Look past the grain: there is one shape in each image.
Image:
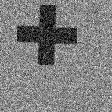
cross
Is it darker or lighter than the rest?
darker
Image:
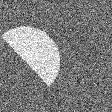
half disc
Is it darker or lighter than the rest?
lighter
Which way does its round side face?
up and right
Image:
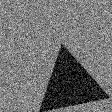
triangle
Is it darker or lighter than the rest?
darker
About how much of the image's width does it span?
two thirds
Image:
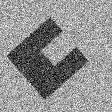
square with a notch
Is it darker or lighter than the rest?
darker
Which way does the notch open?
up and right
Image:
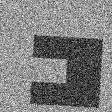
square with a notch
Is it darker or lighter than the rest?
darker
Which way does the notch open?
left
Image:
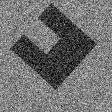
square with a notch
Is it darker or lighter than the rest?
darker
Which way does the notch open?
up and left
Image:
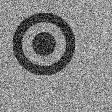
bullseye
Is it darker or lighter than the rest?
darker
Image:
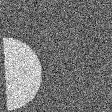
half disc
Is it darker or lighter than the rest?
lighter
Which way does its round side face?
right
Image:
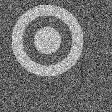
bullseye
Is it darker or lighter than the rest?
lighter
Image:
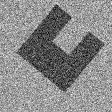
square with a notch
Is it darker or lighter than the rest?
darker
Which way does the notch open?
up and right
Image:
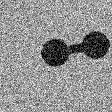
dumbbell
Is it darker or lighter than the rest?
darker
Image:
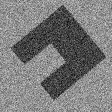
square with a notch
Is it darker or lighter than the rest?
darker
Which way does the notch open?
down and left
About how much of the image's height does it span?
nearly all
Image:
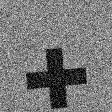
cross
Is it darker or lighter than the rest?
darker
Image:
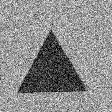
triangle
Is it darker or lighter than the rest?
darker
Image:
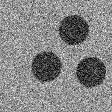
three dots
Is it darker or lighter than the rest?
darker
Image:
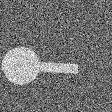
lollipop
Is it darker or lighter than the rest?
lighter
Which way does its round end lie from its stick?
left
